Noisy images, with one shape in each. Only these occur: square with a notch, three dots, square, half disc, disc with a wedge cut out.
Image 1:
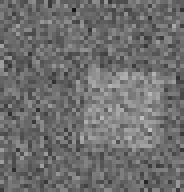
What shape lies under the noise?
square
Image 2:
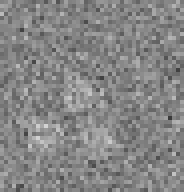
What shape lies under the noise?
three dots
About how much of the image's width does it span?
half
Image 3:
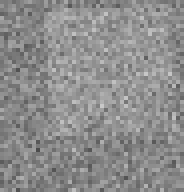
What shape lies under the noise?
square
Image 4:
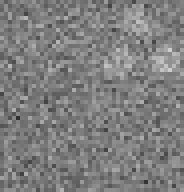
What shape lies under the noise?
three dots
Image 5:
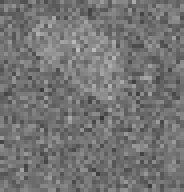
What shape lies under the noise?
half disc
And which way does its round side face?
up and right
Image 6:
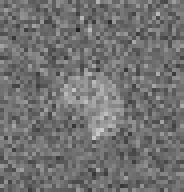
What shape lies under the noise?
disc with a wedge cut out
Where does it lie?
centre
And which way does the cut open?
down and left
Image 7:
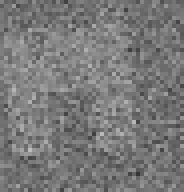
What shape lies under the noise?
square with a notch
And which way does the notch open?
down
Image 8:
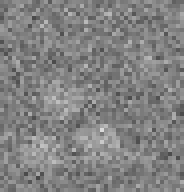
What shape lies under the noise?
three dots
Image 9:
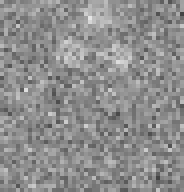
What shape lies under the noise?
three dots
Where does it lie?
top middle
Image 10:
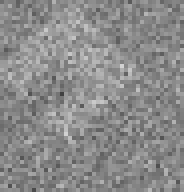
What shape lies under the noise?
square with a notch
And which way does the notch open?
down and left
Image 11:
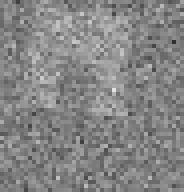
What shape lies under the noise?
square with a notch
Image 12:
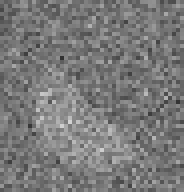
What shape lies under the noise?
half disc
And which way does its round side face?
down and left
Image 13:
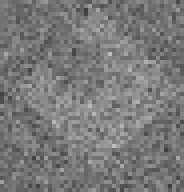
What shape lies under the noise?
square with a notch
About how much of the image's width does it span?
nearly all
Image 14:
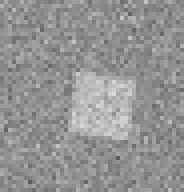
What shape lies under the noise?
square
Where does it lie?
centre
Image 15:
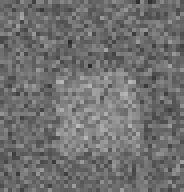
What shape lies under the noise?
square
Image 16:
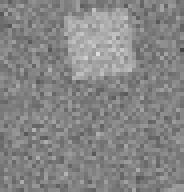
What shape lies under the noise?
square
